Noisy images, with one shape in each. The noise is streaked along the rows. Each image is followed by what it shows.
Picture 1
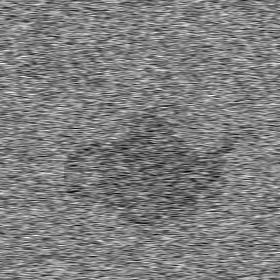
teapot
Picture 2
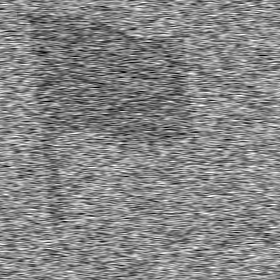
flag
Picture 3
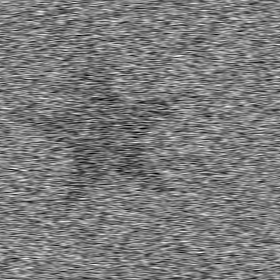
star
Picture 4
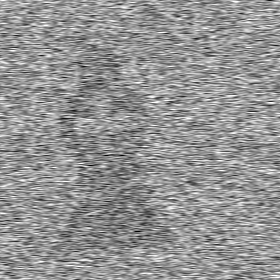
chess bishop
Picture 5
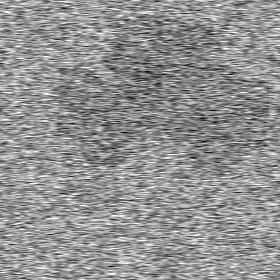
car
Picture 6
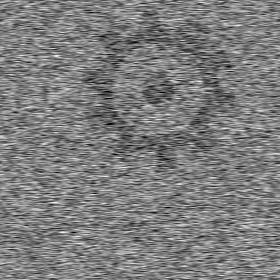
gear
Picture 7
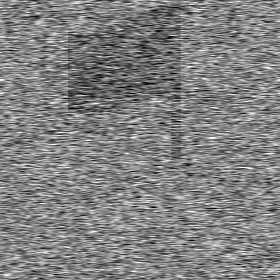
flag
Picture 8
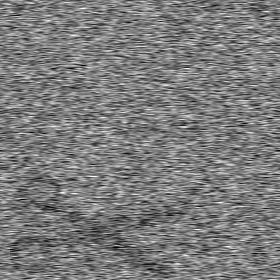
pair of scissors
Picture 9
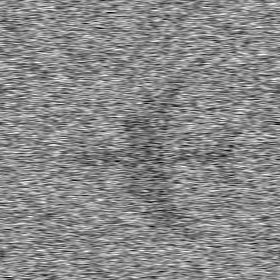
airplane
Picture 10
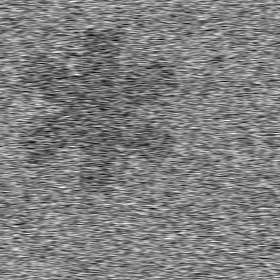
asterisk
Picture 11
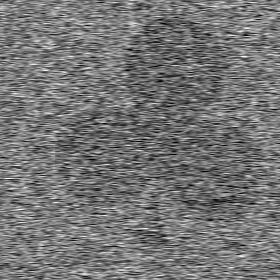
club
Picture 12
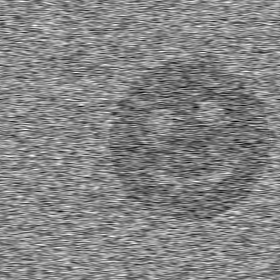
smiling face
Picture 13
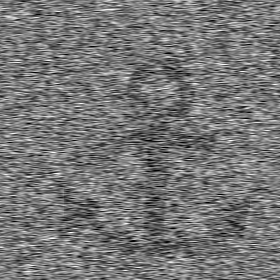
anchor
